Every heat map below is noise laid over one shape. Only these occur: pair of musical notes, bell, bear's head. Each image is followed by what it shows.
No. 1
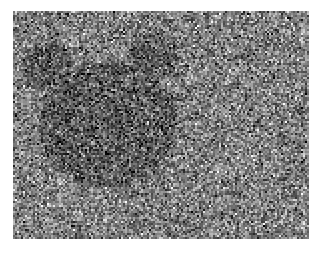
bear's head
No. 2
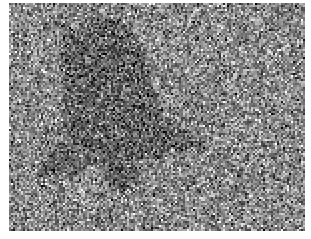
bell
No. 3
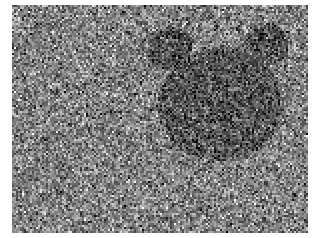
bear's head
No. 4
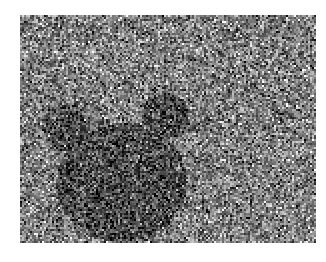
bear's head
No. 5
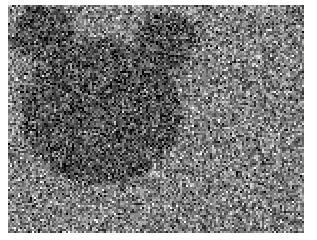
bear's head
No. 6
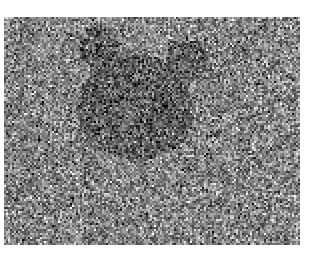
bear's head
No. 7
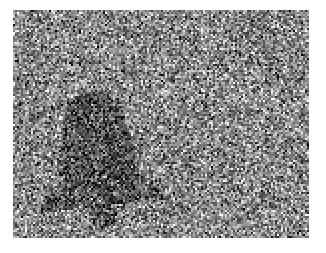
bell
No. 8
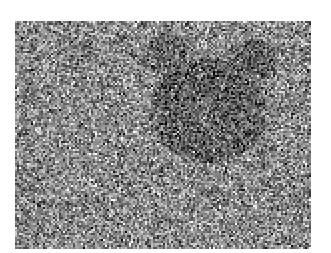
bear's head
